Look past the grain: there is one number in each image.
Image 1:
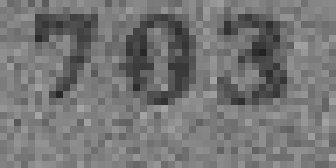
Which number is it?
703
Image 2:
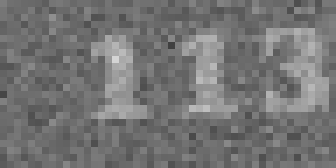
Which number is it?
113
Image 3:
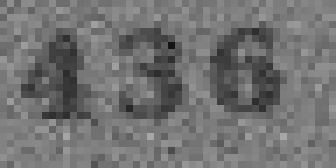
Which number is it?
436
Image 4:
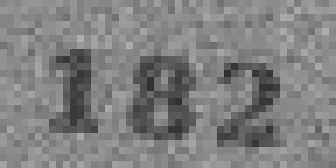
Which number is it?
182
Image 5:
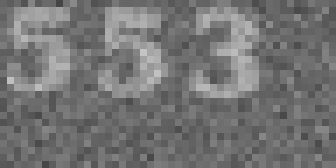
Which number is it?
553
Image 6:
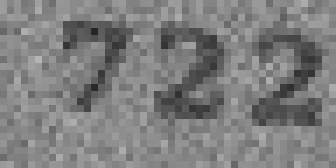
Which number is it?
722
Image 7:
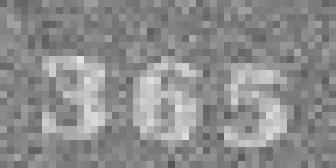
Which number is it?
365
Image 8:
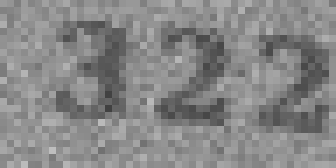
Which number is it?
322
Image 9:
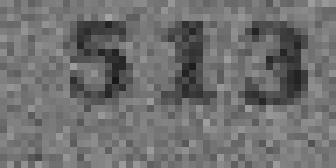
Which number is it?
513
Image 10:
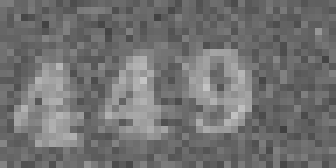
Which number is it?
449
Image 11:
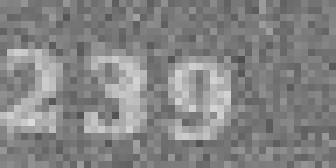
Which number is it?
239
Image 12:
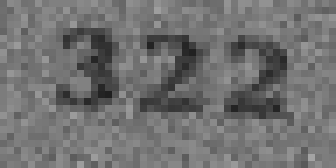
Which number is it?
322
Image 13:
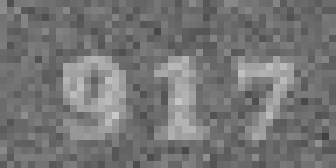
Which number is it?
917
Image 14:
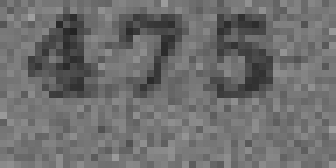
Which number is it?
475
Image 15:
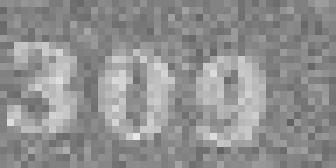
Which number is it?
309
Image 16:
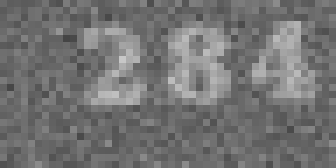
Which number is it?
284
